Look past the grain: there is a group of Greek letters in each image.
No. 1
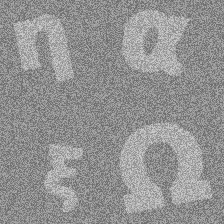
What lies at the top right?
alpha
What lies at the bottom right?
omega
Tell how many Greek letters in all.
4
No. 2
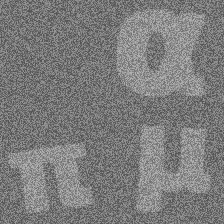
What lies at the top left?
nothing
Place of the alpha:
top right
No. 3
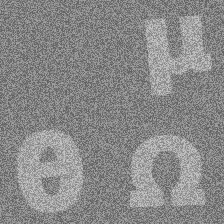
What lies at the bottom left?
theta
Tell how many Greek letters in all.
3
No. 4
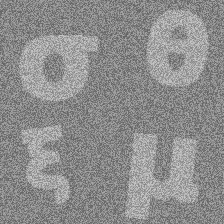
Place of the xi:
bottom left
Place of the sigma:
top left
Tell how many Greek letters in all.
4
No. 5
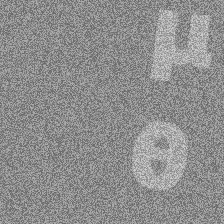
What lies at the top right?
mu
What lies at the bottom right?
theta
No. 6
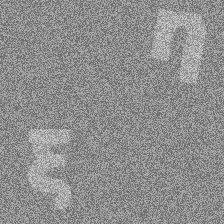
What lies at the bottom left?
xi
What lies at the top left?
nothing
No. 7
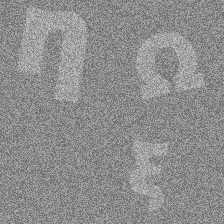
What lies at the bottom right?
xi
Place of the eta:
top left
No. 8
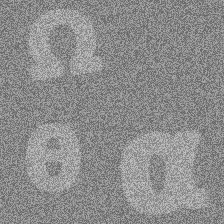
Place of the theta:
bottom left
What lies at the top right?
nothing
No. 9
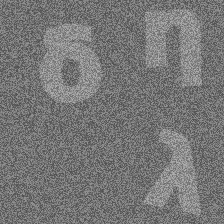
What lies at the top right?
eta
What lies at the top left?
delta
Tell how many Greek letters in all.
3
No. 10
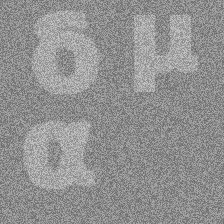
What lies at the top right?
mu
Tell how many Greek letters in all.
3
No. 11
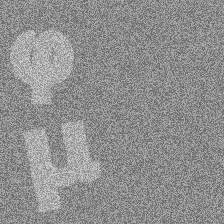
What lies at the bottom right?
nothing
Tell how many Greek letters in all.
2
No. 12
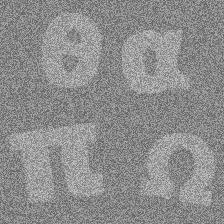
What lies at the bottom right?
omega
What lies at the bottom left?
pi
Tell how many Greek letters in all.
4
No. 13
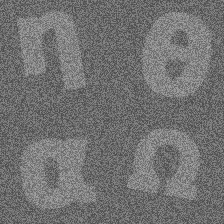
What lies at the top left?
eta
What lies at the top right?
theta
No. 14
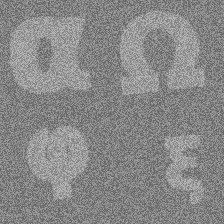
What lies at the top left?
alpha
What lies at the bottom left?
phi
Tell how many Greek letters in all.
4
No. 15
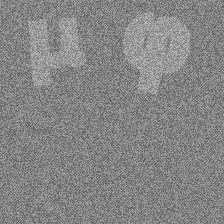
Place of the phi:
top right
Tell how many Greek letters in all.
2
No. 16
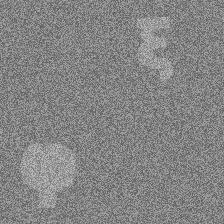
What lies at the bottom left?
phi
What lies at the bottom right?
nothing
